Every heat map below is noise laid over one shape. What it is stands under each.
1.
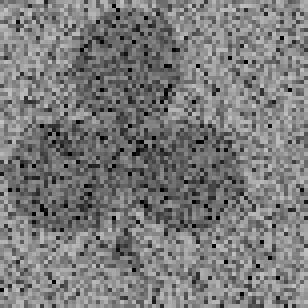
dark club
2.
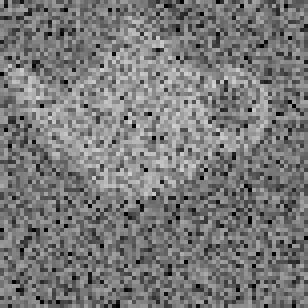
light teapot
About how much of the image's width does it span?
nearly all
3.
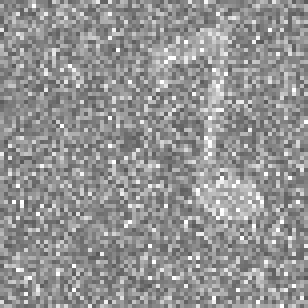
light musical note
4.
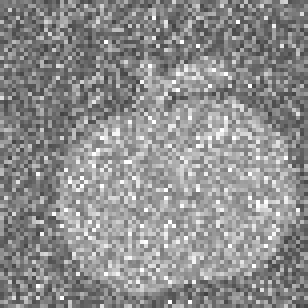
light apple
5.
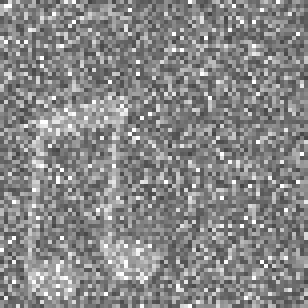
light pair of musical notes
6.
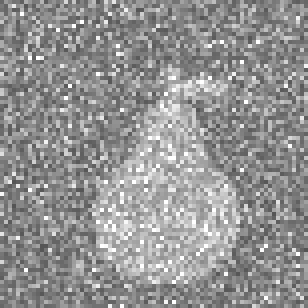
light pear
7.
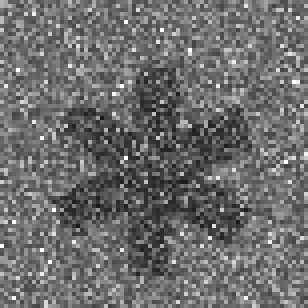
dark asterisk
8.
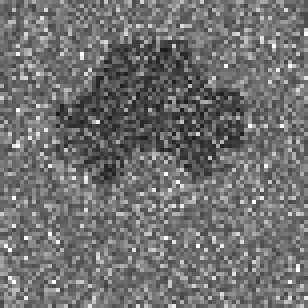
dark car
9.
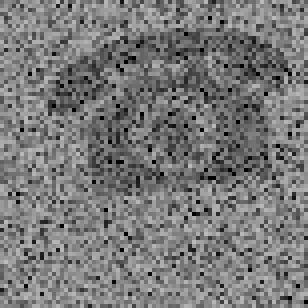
dark telephone
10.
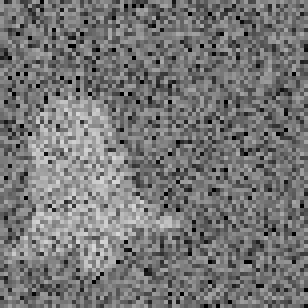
light bell
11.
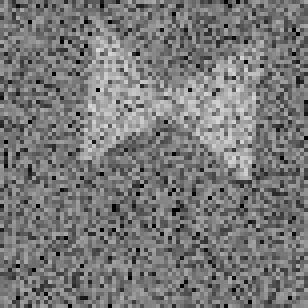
light bow tie
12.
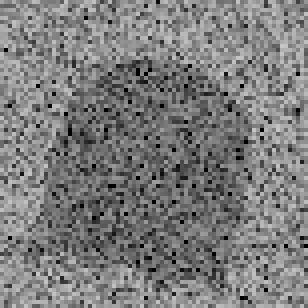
dark ghost
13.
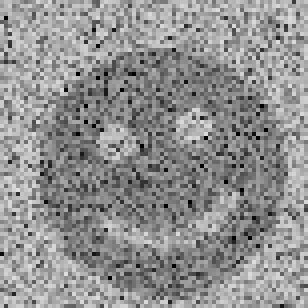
dark smiling face
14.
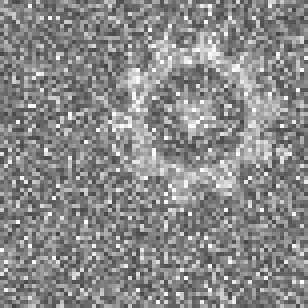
light gear
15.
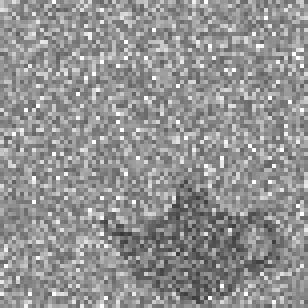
dark teapot
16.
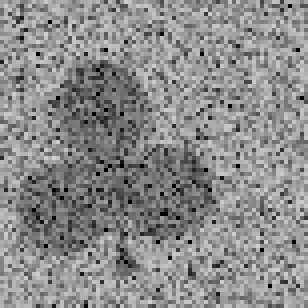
dark club
